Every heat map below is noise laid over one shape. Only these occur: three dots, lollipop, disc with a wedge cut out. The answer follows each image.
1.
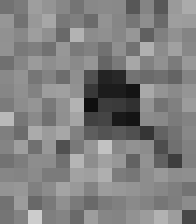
lollipop
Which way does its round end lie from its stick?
up and left
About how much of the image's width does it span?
half
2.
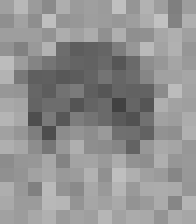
disc with a wedge cut out
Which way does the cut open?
down
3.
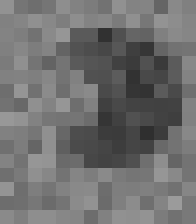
disc with a wedge cut out
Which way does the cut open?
left
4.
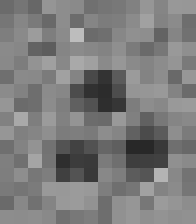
three dots
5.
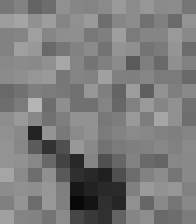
lollipop
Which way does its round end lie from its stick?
down and right
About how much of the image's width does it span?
half
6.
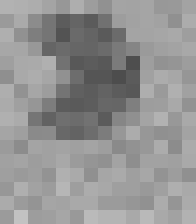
disc with a wedge cut out
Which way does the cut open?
left
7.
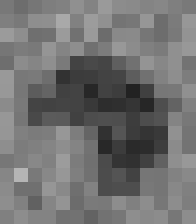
disc with a wedge cut out
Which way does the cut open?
down and left
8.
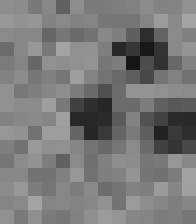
three dots
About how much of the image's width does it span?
two thirds
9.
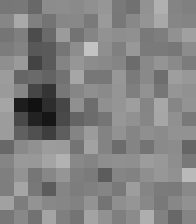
lollipop
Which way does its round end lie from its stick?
down
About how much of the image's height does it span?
half
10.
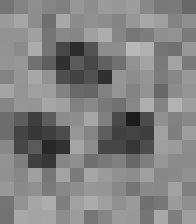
three dots
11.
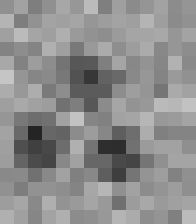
three dots
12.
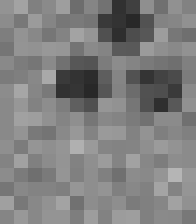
three dots
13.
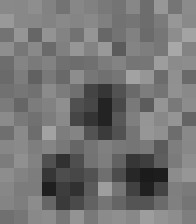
three dots
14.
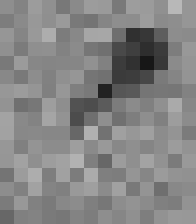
lollipop
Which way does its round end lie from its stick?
up and right
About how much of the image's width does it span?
half
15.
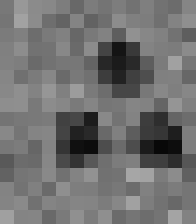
three dots
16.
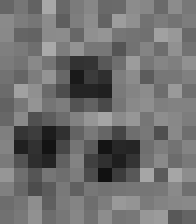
three dots
